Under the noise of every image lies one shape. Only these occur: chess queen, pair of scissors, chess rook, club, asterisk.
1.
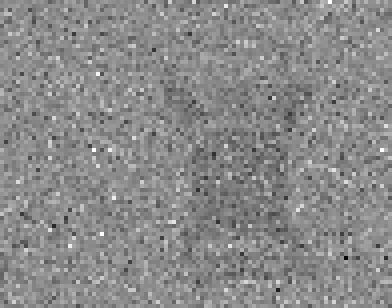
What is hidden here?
dark chess rook
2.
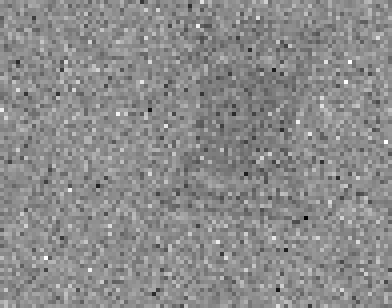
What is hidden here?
dark chess rook
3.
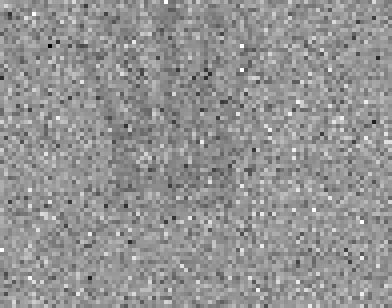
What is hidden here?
dark chess queen
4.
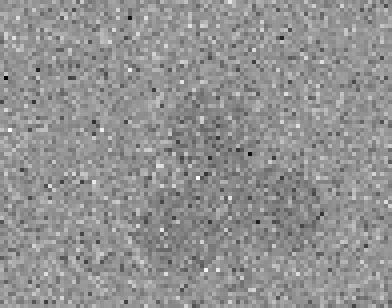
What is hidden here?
dark club
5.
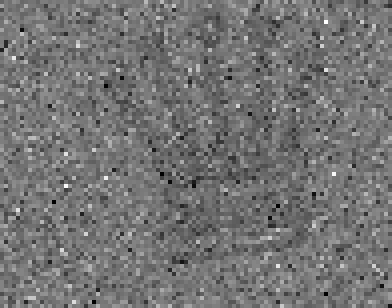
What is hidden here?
dark chess queen
